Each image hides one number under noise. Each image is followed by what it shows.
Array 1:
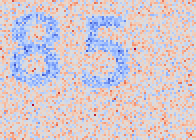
85
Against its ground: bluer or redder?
bluer
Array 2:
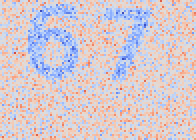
67
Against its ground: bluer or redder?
bluer
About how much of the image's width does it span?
two thirds
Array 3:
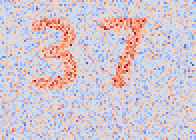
37
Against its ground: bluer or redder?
redder
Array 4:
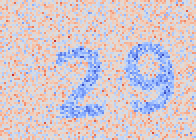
29
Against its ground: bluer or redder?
bluer
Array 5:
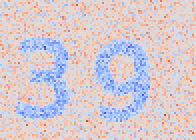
39
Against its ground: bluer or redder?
bluer
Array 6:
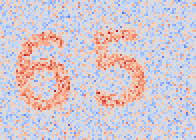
65
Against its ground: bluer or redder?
redder
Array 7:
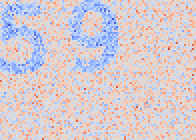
59
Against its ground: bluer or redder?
bluer
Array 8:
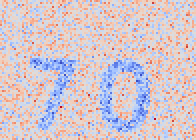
70
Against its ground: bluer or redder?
bluer
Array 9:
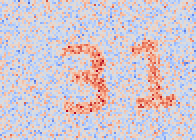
31
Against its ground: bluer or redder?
redder
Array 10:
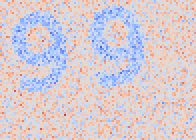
99
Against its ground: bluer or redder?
bluer
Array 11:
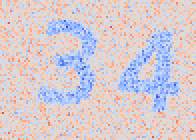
34
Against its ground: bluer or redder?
bluer
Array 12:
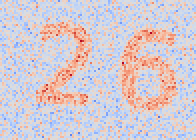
26
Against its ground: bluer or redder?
redder
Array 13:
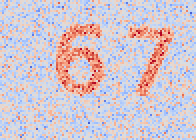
67
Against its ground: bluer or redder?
redder
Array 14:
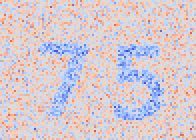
75
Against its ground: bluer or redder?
bluer
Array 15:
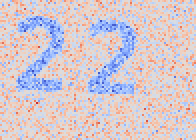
22
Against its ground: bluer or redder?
bluer
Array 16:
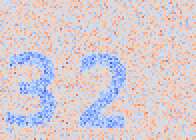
32
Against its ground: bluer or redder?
bluer
